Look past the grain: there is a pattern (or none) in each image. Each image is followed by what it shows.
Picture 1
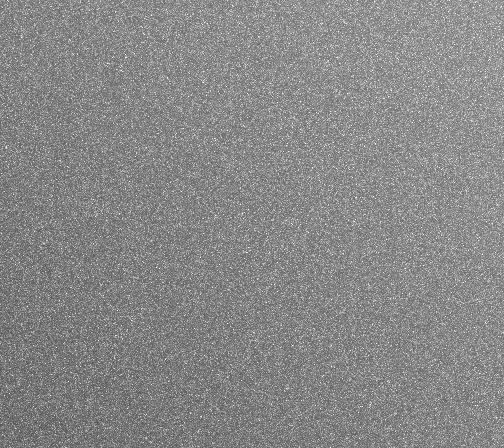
a smooth slope
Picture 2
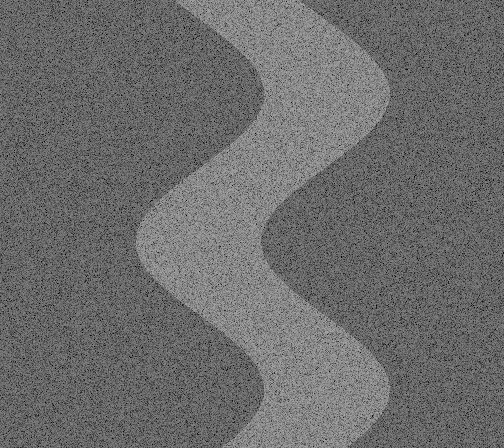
a wavy band
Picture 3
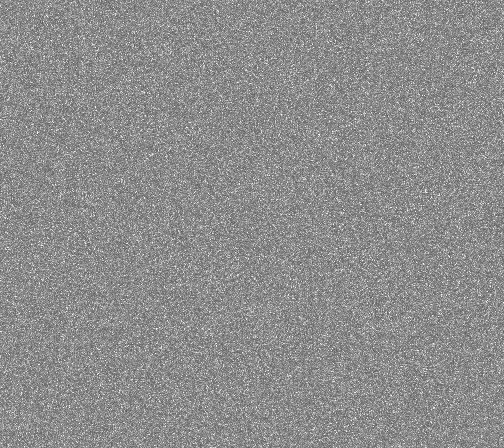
only noise
